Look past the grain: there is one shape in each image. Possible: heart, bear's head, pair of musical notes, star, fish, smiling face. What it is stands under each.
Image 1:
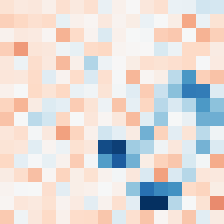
pair of musical notes
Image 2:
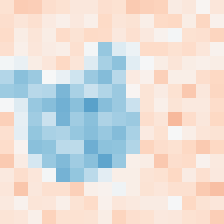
bear's head
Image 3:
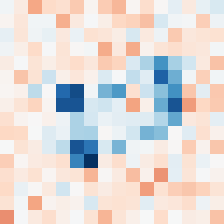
pair of musical notes
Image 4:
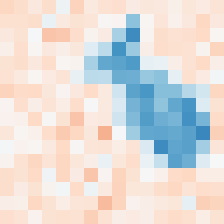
fish
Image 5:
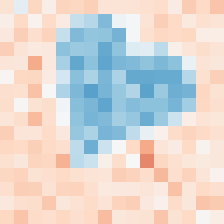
heart
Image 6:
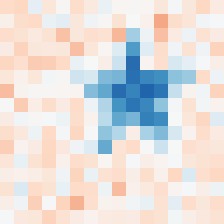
star
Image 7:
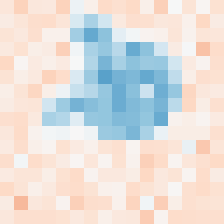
bear's head
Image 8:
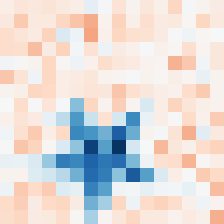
star
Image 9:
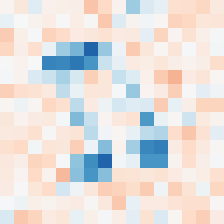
pair of musical notes
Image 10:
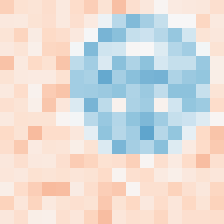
smiling face
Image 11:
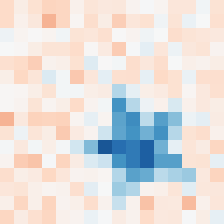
star
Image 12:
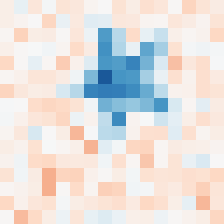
star
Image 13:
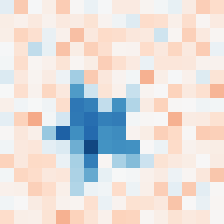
star
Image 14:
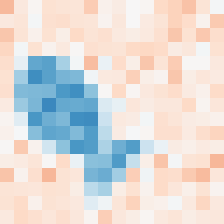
fish
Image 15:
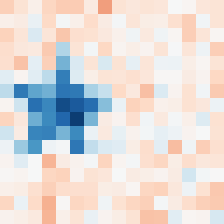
star
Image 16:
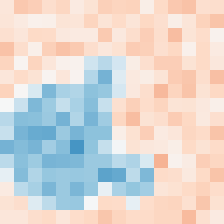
bear's head
